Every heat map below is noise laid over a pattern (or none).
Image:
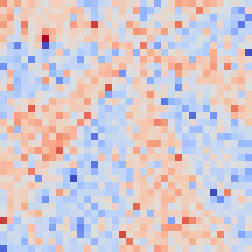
spokes from one point
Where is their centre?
top middle
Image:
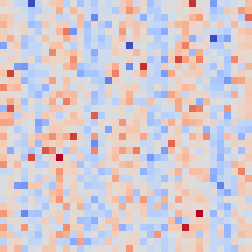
vertical stripes
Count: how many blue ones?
4
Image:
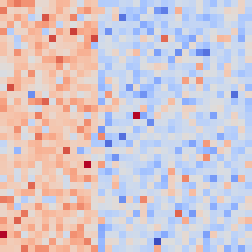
a sharp edge
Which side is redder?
left
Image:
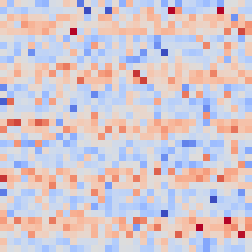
horizontal stripes
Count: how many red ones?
5
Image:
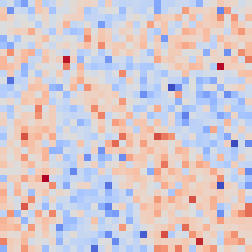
spokes from one point
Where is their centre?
top left
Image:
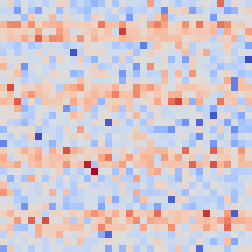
horizontal stripes
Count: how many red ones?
4
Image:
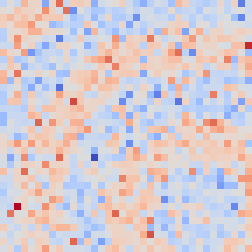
rings round one point
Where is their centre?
bottom right
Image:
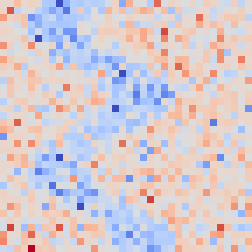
a wavy band
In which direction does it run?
top to bottom
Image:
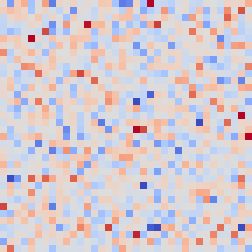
only noise
